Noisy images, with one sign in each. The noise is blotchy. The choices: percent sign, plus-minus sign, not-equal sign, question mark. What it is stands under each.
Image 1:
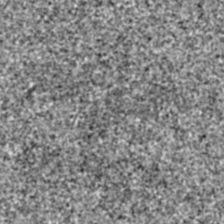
plus-minus sign
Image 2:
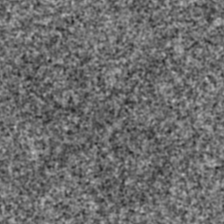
percent sign
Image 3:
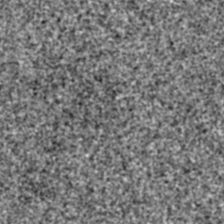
question mark
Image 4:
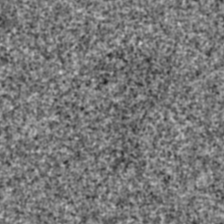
question mark
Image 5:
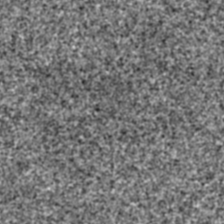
not-equal sign
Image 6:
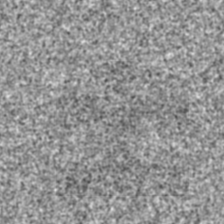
plus-minus sign
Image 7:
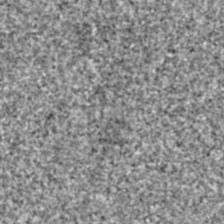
question mark
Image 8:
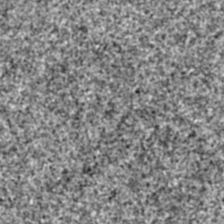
percent sign
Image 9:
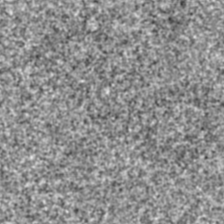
percent sign
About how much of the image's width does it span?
nearly all
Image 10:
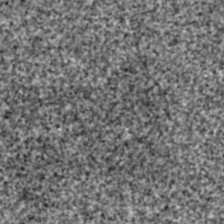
not-equal sign
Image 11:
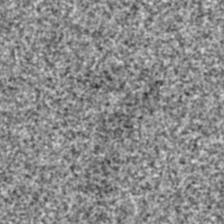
question mark
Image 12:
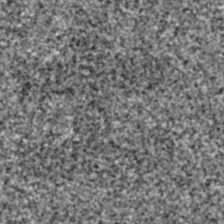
plus-minus sign
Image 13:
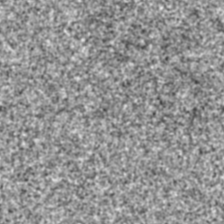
percent sign
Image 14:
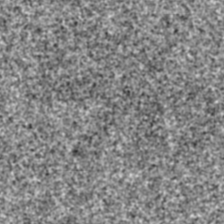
percent sign
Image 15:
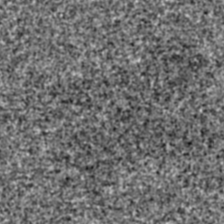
not-equal sign
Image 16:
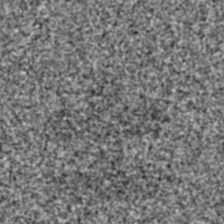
plus-minus sign
